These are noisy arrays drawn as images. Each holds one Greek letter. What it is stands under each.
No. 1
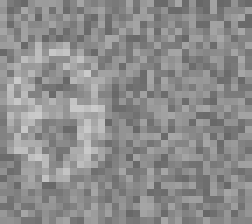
theta
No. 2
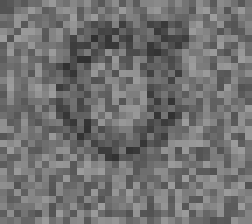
sigma
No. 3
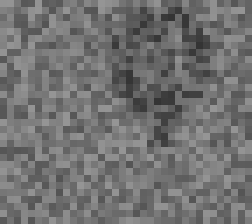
phi
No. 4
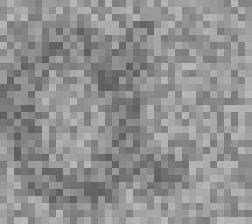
alpha
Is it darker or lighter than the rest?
darker
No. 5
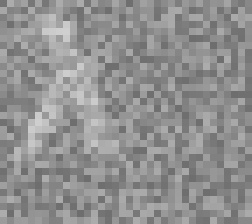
lambda
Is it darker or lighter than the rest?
lighter
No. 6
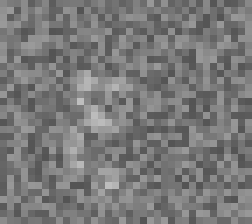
xi
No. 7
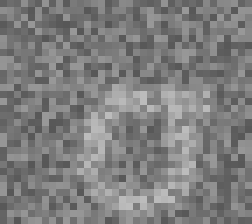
sigma
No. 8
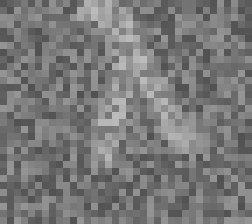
lambda
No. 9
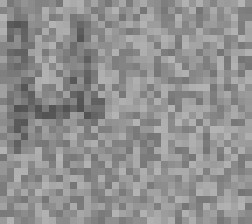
mu
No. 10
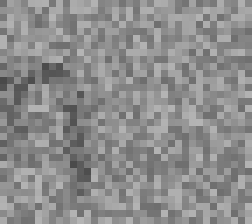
eta
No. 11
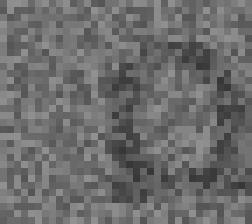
omega
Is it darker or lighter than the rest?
darker
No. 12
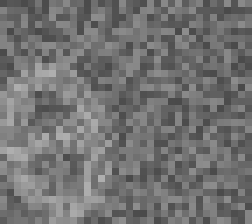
theta
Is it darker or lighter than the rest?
lighter
